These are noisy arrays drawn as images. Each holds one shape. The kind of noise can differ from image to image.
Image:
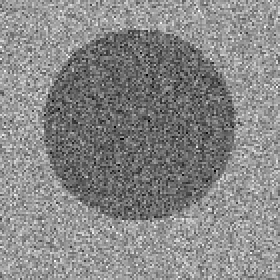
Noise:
independent entries
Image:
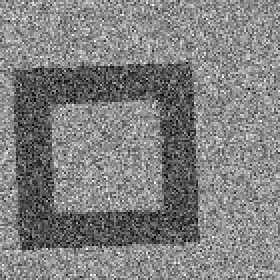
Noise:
independent entries
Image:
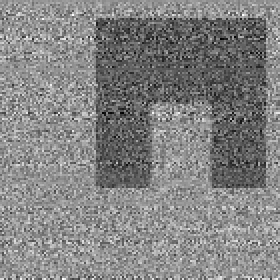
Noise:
rows of uneven size
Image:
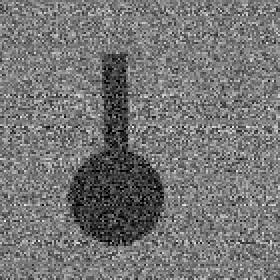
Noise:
rows of uneven size
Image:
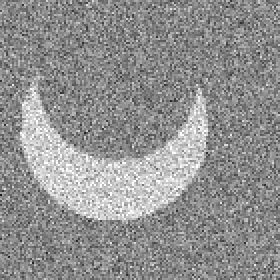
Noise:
independent entries
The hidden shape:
crescent
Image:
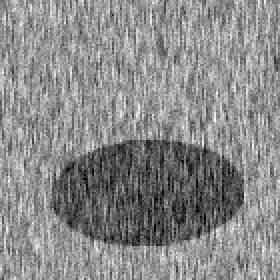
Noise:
streaked along the columns
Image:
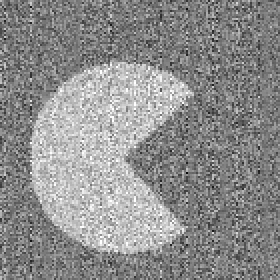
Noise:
columns of uneven size
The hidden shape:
disc with a wedge cut out
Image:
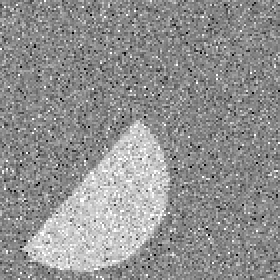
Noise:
heavy tails
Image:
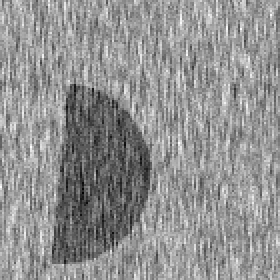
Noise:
streaked along the columns
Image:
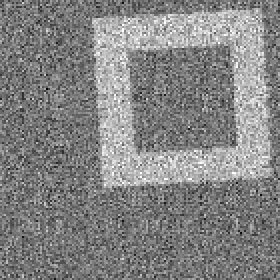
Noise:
low rank plus noise
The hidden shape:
square frame
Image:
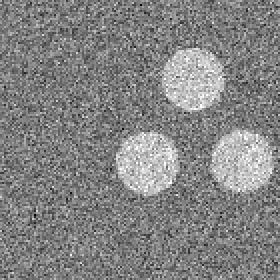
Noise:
independent entries
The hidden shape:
three dots
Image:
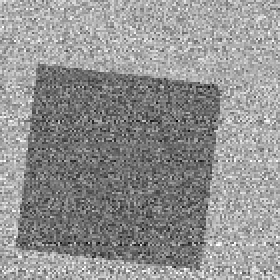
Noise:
rows of uneven size
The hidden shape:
square
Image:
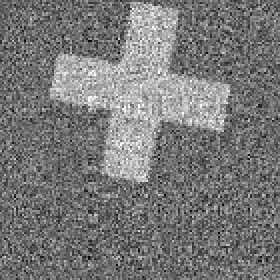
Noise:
low rank plus noise
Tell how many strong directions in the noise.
three or four
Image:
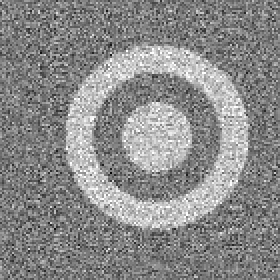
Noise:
low rank plus noise
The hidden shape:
bullseye
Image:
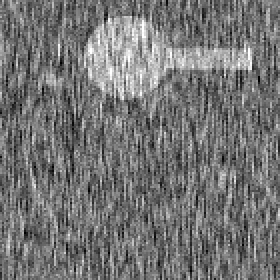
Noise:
streaked along the columns
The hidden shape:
lollipop
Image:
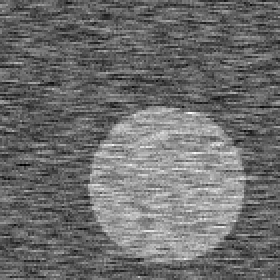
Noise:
streaked along the rows
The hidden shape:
disc
